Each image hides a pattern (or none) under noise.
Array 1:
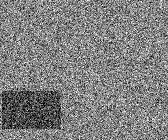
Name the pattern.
one block
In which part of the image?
bottom left
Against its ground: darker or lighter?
darker
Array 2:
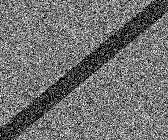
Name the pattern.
a diagonal band
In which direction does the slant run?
bottom left to top right
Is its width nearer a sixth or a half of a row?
a sixth
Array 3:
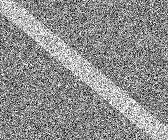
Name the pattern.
a diagonal band
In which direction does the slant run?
top left to bottom right
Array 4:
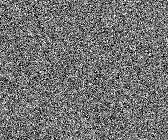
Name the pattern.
only noise
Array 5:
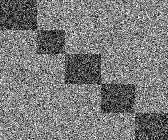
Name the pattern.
blocks along the diagonal
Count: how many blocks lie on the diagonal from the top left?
5
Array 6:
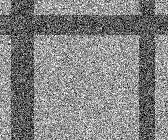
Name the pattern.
bands of rows crossing bands of columns
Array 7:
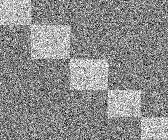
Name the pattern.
blocks along the diagonal
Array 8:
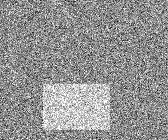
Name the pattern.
one block
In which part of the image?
bottom middle
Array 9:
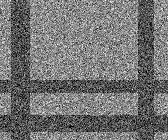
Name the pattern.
bands of rows crossing bands of columns
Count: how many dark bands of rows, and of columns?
2 and 2
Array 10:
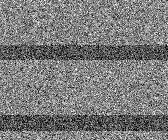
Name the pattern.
bands of rows
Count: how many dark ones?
2
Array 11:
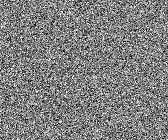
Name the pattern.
only noise
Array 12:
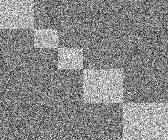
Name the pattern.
blocks along the diagonal
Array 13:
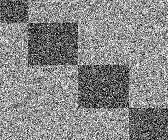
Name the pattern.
blocks along the diagonal
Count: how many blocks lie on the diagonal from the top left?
4
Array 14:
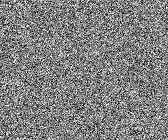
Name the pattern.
only noise
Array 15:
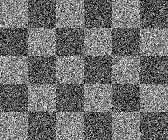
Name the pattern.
a checkerboard
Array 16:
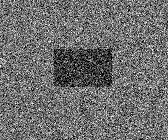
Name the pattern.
one block
